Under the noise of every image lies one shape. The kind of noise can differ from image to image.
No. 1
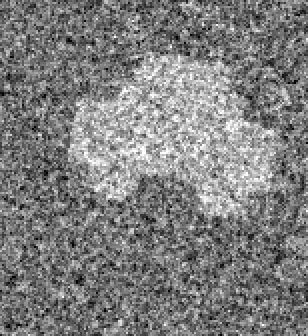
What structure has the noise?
blotchy
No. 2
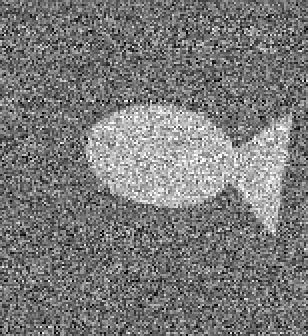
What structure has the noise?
rows of uneven size
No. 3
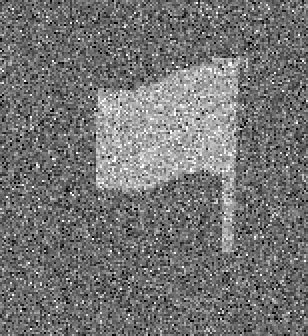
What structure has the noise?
heavy tails
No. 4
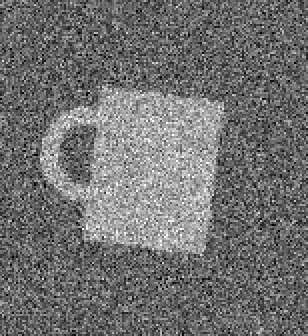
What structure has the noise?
low rank plus noise
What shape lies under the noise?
cup
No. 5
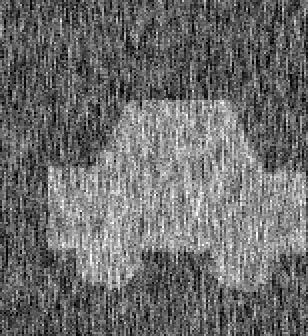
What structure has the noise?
streaked along the columns
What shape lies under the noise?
car
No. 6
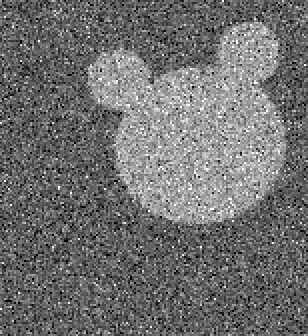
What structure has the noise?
heavy tails
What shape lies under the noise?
bear's head
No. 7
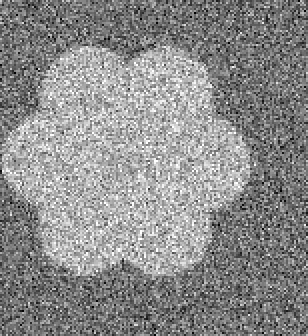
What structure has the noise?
low rank plus noise
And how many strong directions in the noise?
three or four
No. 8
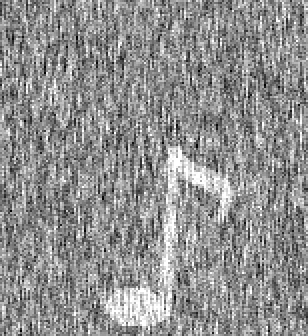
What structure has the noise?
streaked along the columns
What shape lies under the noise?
musical note
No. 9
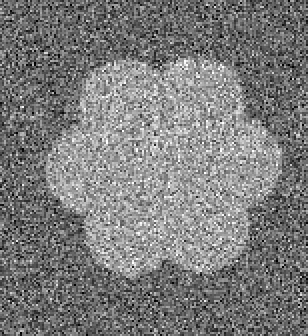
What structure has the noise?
low rank plus noise
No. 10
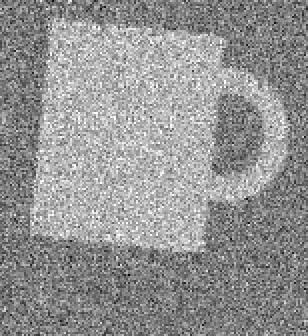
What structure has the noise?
low rank plus noise
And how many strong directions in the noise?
five to eight
